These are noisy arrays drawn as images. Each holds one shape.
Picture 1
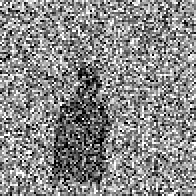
bottle
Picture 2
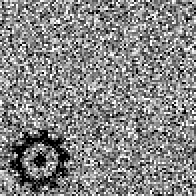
gear
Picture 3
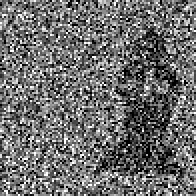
chess bishop
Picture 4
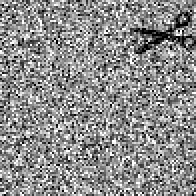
pair of scissors
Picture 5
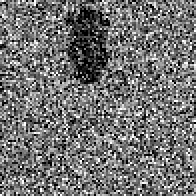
footprint
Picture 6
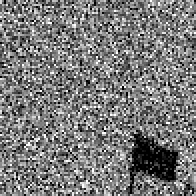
flag
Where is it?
bottom right
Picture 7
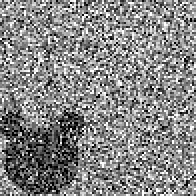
bear's head
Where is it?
bottom left
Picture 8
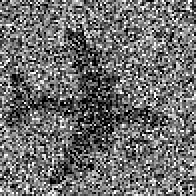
airplane
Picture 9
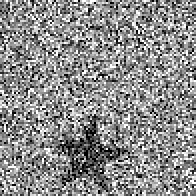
star
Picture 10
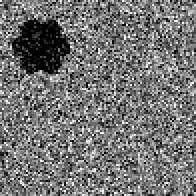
flower
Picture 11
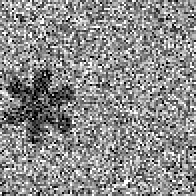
asterisk
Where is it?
middle left
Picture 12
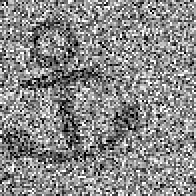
anchor
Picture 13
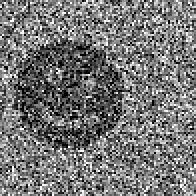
smiling face
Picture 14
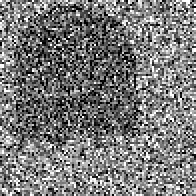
ghost
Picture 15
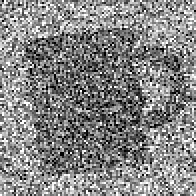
cup
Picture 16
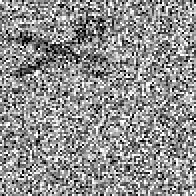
pair of scissors
